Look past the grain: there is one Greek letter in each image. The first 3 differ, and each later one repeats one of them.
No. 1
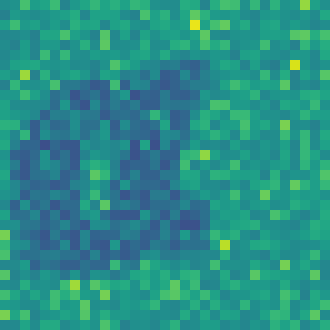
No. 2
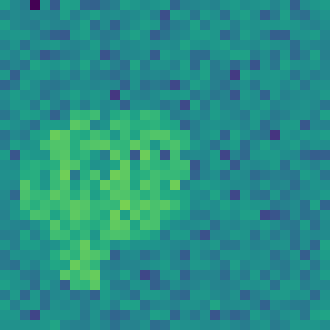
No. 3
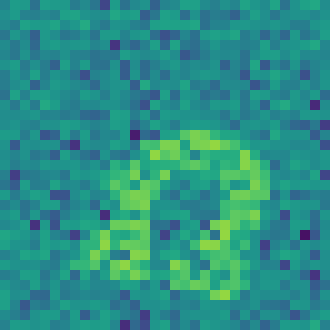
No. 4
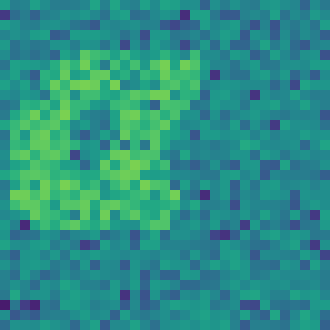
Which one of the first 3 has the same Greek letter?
1
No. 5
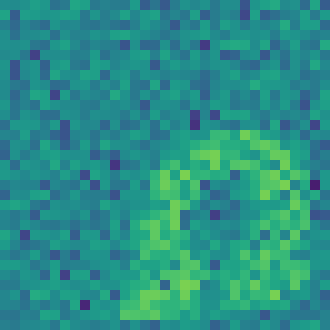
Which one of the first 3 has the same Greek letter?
3
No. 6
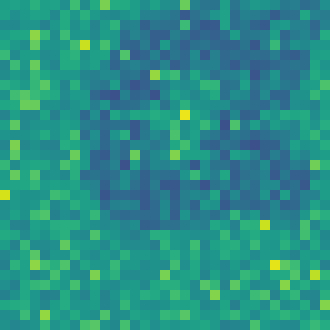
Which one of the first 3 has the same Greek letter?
1
